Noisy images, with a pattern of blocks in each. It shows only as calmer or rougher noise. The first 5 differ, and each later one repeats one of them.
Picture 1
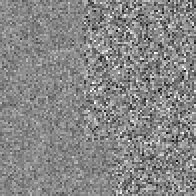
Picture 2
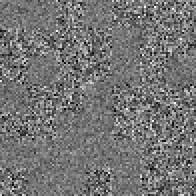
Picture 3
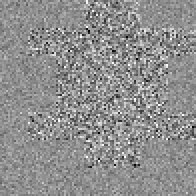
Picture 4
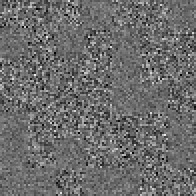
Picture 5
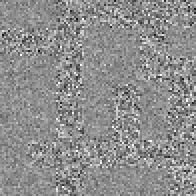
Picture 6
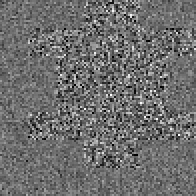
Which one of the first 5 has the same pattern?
3
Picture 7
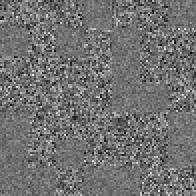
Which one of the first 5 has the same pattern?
4
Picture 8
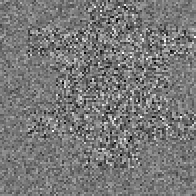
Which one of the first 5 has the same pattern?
3
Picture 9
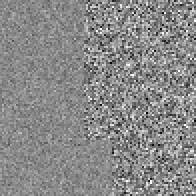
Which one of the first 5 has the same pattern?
1
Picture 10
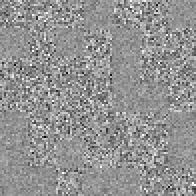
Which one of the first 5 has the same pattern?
4
